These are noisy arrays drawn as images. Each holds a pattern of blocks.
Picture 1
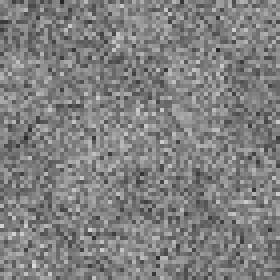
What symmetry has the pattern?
the same after a half turn
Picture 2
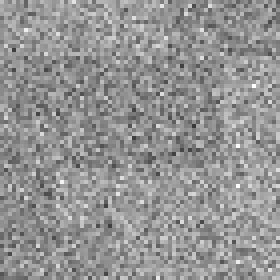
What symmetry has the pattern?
no symmetry
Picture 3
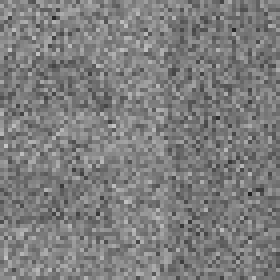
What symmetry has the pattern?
top and bottom mirror each other
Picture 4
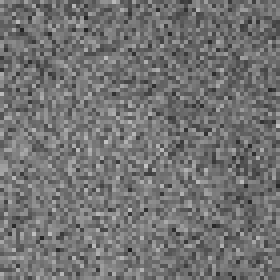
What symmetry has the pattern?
mirrored about the diagonal from the bottom left
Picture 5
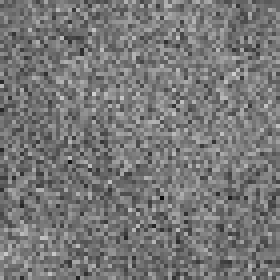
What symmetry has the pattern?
mirrored about the diagonal from the bottom left
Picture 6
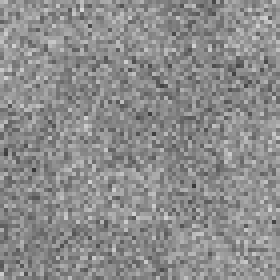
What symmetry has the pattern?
mirrored about the diagonal from the bottom left
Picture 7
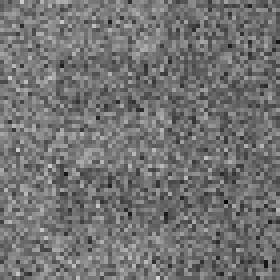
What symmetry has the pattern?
top and bottom mirror each other
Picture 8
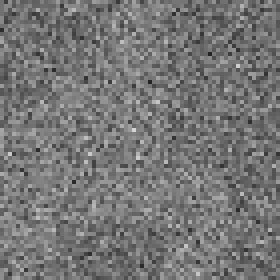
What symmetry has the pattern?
no symmetry
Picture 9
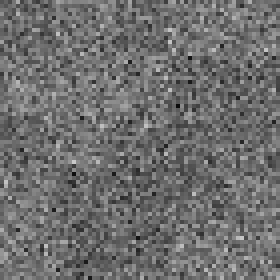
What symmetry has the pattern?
mirrored about the diagonal from the top left
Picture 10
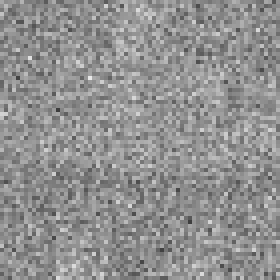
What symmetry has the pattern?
left and right mirror each other
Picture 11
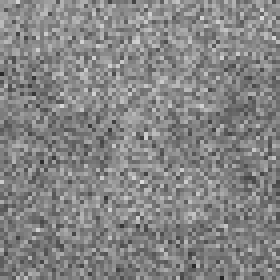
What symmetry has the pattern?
left and right mirror each other
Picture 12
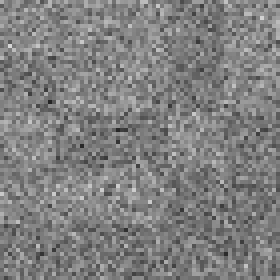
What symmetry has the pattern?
no symmetry
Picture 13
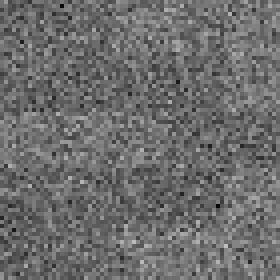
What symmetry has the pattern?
top and bottom mirror each other
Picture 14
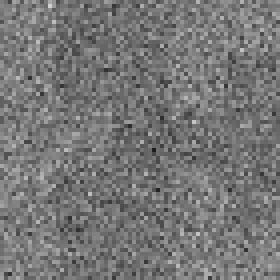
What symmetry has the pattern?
top and bottom mirror each other
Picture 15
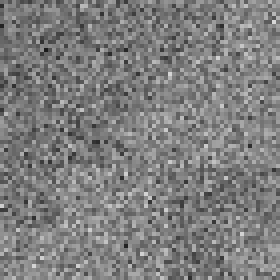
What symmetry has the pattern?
mirrored about the diagonal from the top left
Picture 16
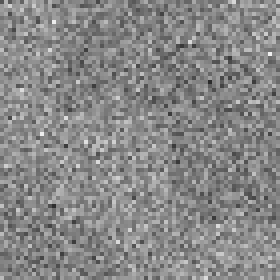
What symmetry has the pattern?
mirrored about the diagonal from the bottom left
